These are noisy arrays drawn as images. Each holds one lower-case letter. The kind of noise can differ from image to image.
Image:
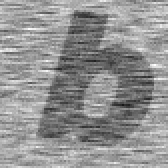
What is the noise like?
streaked along the rows
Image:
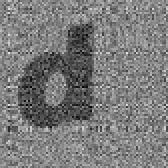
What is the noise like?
low rank plus noise
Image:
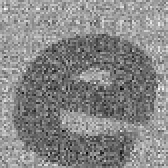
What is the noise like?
low rank plus noise
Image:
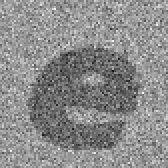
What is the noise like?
independent entries
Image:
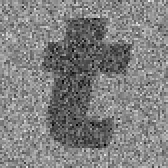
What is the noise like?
independent entries
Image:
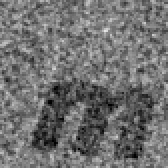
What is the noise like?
blotchy
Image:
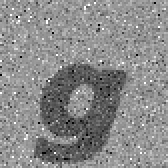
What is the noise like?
heavy tails
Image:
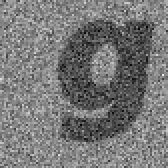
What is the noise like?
independent entries
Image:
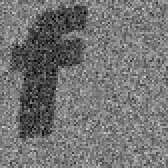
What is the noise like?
independent entries
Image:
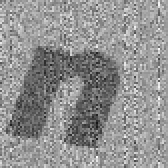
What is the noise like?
columns of uneven size
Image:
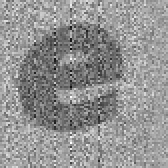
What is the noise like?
columns of uneven size
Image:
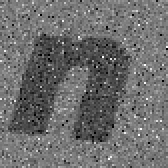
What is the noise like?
heavy tails
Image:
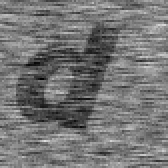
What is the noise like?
streaked along the rows
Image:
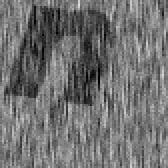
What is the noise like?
streaked along the columns
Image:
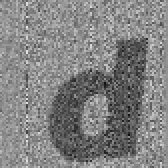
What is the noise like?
columns of uneven size
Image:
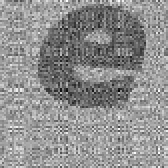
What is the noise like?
low rank plus noise
